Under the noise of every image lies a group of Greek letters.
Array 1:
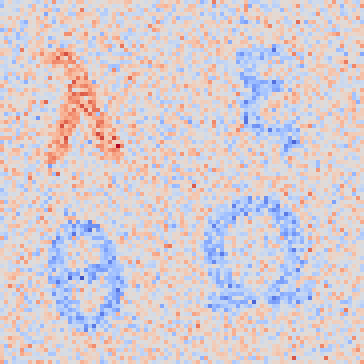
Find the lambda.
top left
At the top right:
xi
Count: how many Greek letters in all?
4
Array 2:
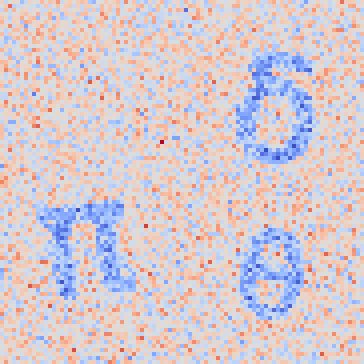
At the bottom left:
pi
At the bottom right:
theta
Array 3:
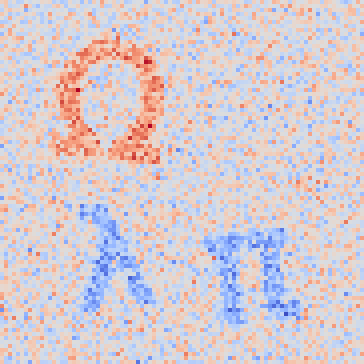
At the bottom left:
lambda
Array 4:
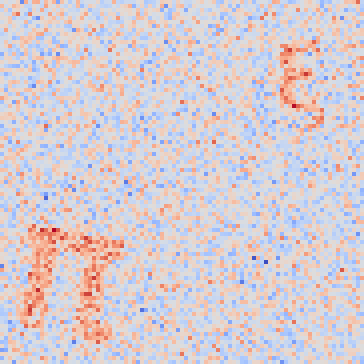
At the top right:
xi
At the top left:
nothing
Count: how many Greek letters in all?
2
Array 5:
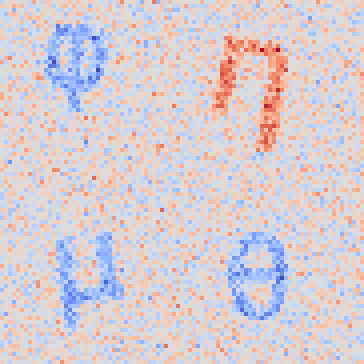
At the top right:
eta
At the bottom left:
mu
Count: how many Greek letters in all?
4
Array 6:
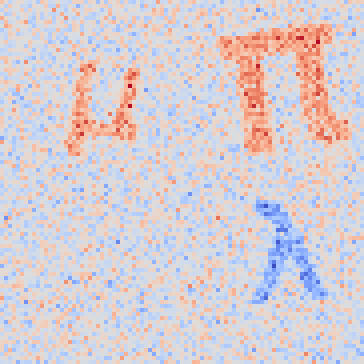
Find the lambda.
bottom right
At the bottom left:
nothing
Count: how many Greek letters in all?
3
